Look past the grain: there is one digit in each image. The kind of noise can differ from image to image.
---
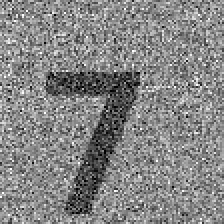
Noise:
low rank plus noise
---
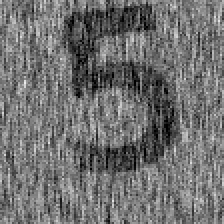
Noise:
streaked along the columns
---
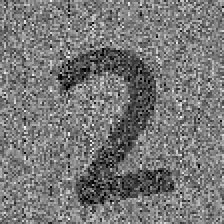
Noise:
columns of uneven size
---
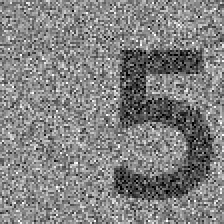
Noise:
independent entries
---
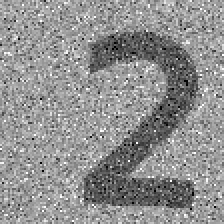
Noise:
heavy tails
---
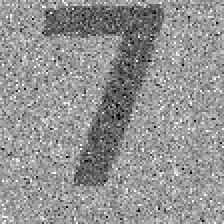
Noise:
heavy tails
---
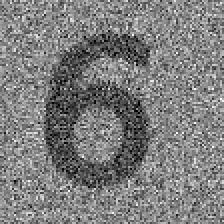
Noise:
low rank plus noise
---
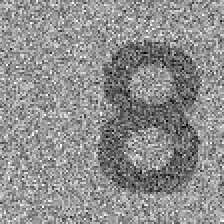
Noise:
independent entries
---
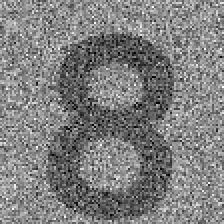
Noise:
low rank plus noise
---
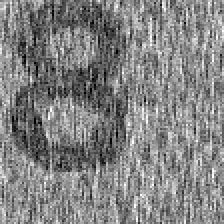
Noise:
streaked along the columns
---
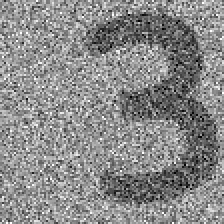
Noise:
independent entries
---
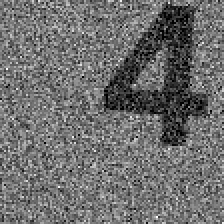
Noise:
independent entries
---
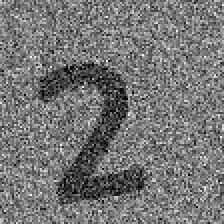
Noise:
independent entries
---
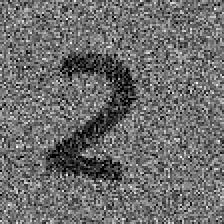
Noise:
low rank plus noise
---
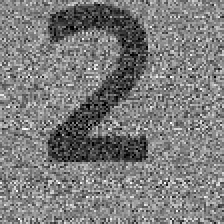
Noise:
rows of uneven size
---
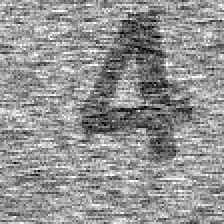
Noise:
streaked along the rows
